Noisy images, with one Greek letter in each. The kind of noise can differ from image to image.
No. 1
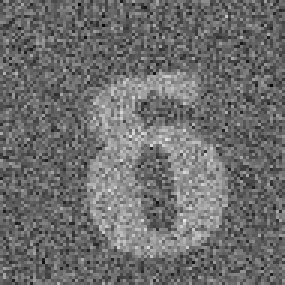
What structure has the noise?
independent entries
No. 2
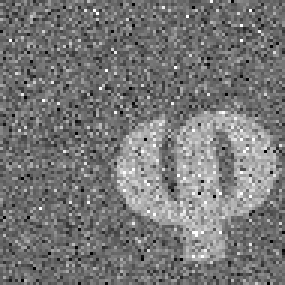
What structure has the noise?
heavy tails
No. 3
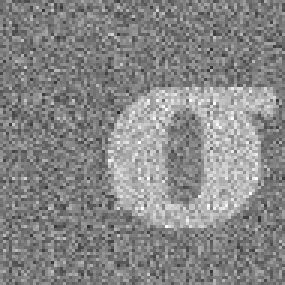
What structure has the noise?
low rank plus noise
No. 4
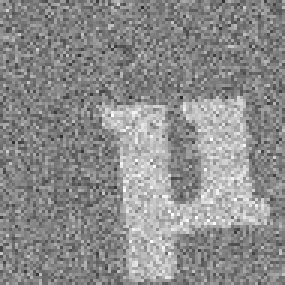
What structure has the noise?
independent entries
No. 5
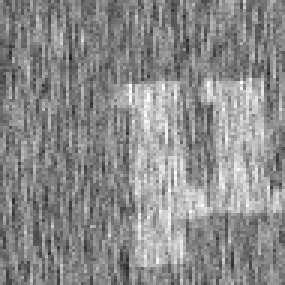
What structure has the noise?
streaked along the columns
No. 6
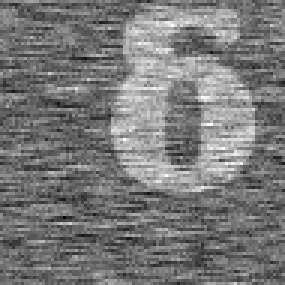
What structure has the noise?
streaked along the rows
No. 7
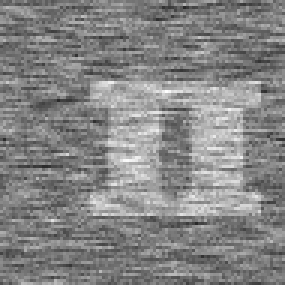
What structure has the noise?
streaked along the rows
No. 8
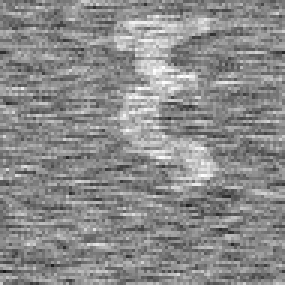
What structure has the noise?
streaked along the rows
